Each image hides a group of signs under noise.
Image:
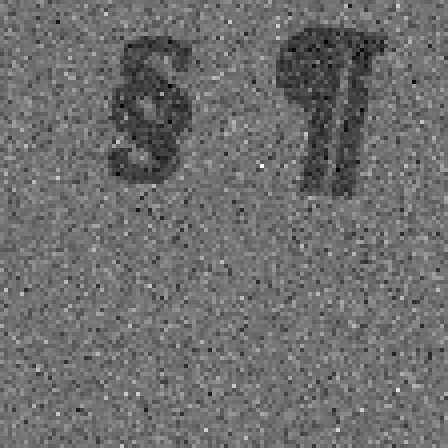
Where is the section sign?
top left
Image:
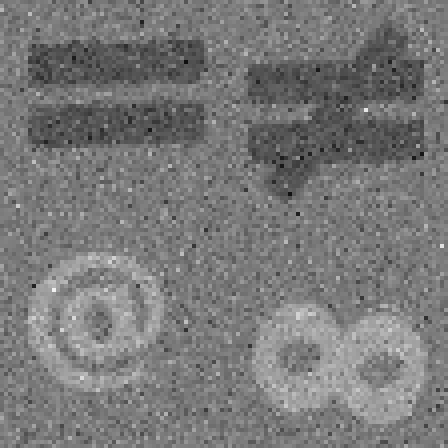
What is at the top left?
equals sign
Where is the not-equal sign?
top right
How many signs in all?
4
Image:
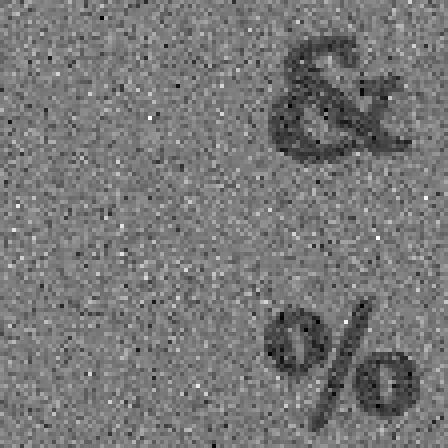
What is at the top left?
nothing
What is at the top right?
ampersand
